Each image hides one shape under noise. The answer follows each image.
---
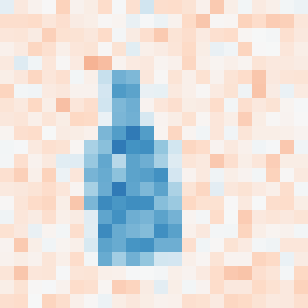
bottle
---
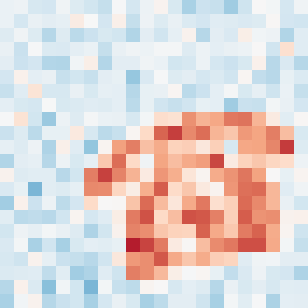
telephone
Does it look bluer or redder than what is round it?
redder
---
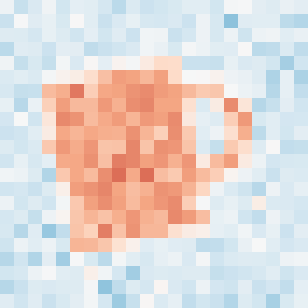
cup
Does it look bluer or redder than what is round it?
redder
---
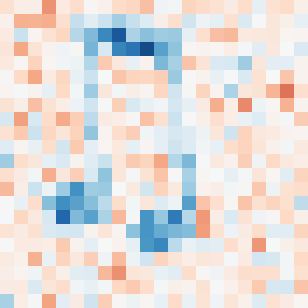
pair of musical notes
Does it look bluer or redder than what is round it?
bluer
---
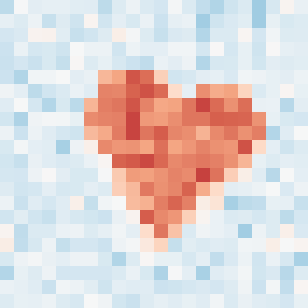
heart
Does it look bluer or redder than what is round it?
redder
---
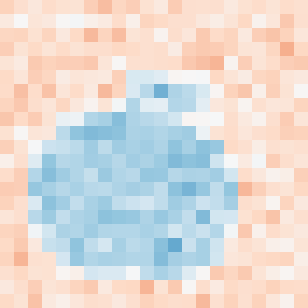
apple
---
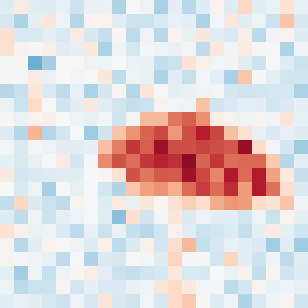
umbrella
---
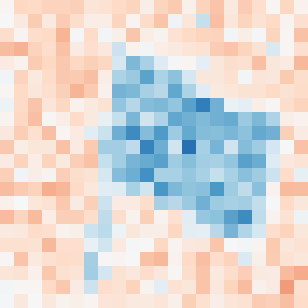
flag
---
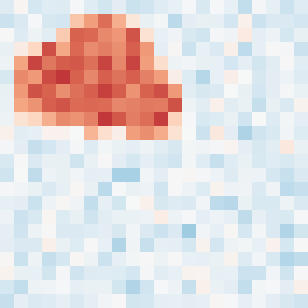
cloud
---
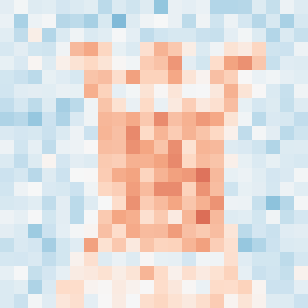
chess rook
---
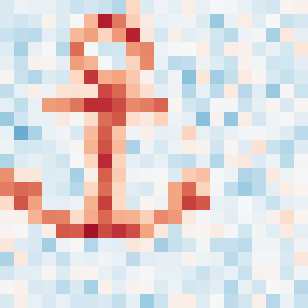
anchor
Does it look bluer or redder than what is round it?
redder
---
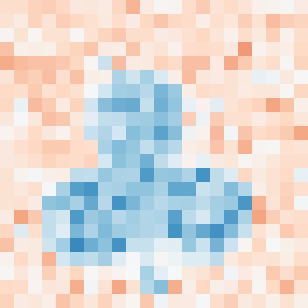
club
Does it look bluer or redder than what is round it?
bluer
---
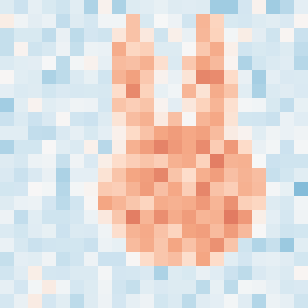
rabbit's head
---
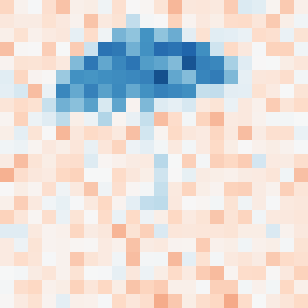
umbrella
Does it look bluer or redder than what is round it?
bluer
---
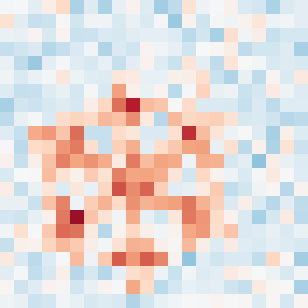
snowflake
